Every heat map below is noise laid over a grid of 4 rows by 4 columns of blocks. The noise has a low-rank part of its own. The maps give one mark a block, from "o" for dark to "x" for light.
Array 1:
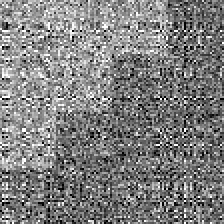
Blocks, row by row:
x x x o
x x o o
x o o o
o o o o
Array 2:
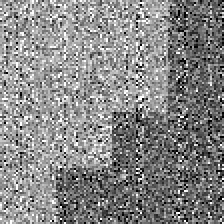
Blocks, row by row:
x x x o
x x x o
x x o o
x o o o
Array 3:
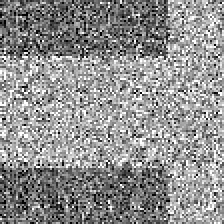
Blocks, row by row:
o o o x
x x x x
x x x x
o o o x
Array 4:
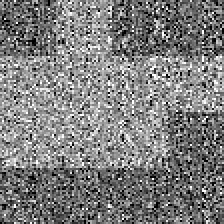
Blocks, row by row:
o x o o
x x x x
x x x o
o o o o
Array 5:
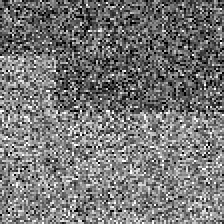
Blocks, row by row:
o o o o
x o o o
x x x x
x x x x
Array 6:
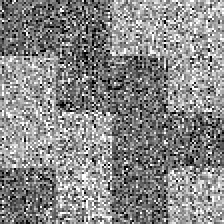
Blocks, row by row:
o o x x
x o o x
x x o o
o x o x
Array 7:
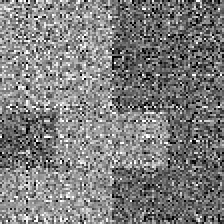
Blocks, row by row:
x x o o
x x o o
o x x o
x x o o
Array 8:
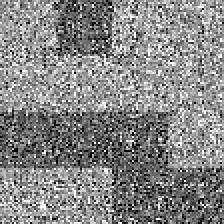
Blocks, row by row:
x o x x
x x x x
o o o x
x x o o
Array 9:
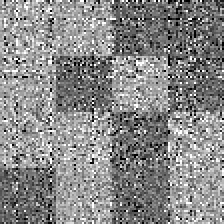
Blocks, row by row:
x x o o
x o x o
x x o x
o x o x
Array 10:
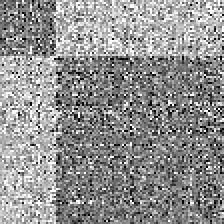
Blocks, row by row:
o x x x
x o o o
x o o o
x o o o
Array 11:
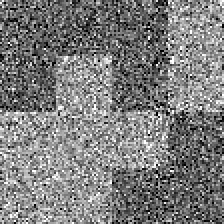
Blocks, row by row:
o o o x
o x o x
x x x o
x x o o
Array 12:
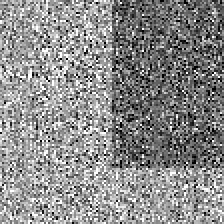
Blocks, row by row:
x x o o
x x o o
x x o o
x x x x
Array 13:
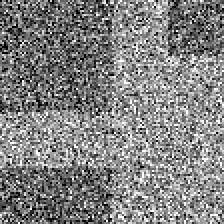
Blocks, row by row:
o o x o
o o x x
x x x x
o o x x
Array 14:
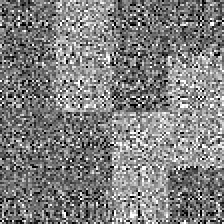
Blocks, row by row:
o x o o
o x o x
o o x x
o o x o
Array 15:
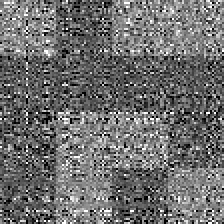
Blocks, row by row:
x o x x
o o o o
o x x o
o x o x
